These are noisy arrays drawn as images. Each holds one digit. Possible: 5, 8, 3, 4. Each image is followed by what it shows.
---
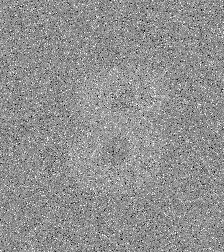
light 8
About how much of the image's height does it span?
half
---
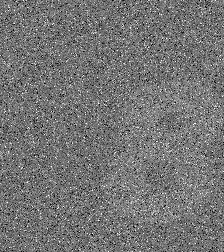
light 8
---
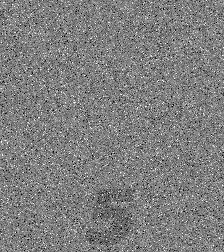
dark 5, bottom middle
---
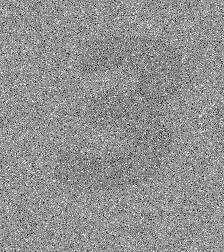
dark 3
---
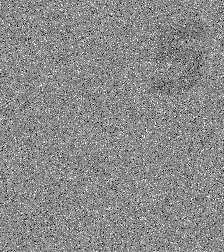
dark 5, top right
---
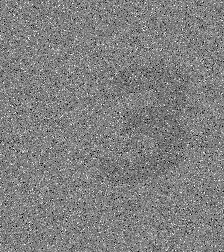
dark 3
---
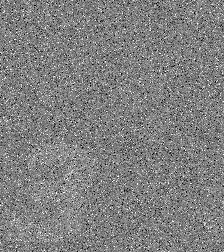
light 3, bottom left
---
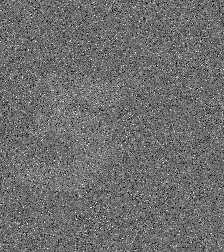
light 5
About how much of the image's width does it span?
half
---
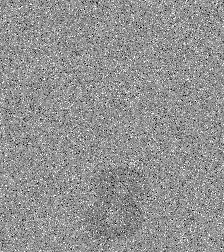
dark 8, bottom middle
